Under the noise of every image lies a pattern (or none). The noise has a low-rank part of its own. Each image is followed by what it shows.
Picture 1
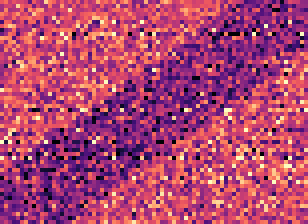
a diagonal band
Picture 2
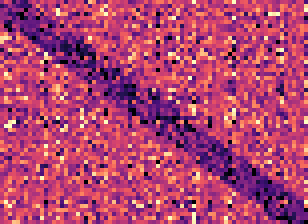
a diagonal band
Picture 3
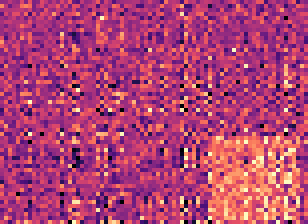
one block
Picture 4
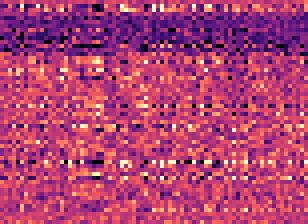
one band of rows
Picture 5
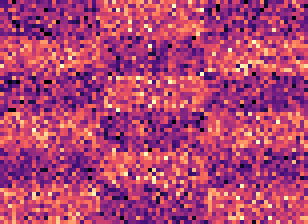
a checkerboard
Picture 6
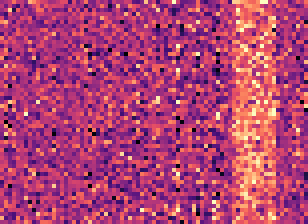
one band of columns
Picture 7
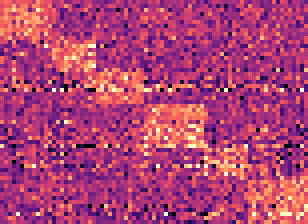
blocks along the diagonal
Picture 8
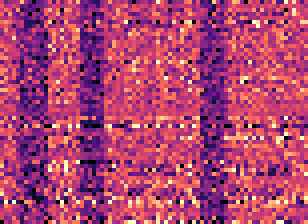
bands of columns
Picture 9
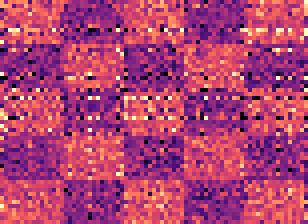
a checkerboard
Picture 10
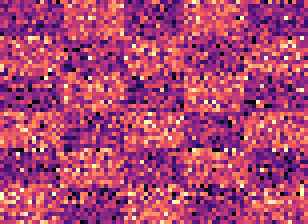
a checkerboard
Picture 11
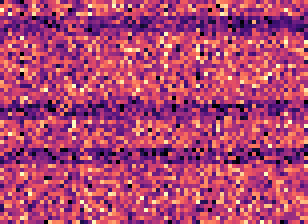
bands of rows
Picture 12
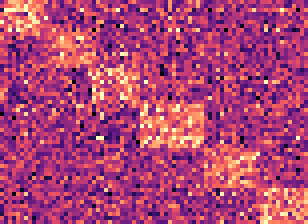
blocks along the diagonal
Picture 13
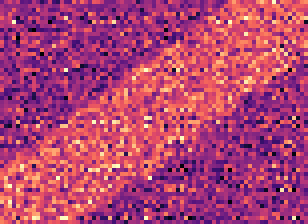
a diagonal band
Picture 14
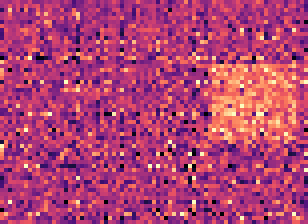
one block
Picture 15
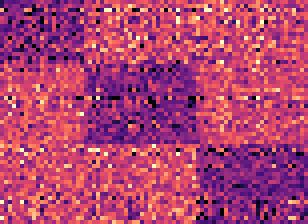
blocks along the diagonal
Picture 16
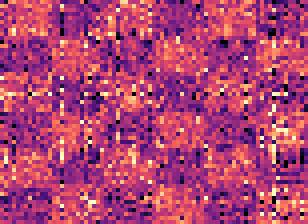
a checkerboard
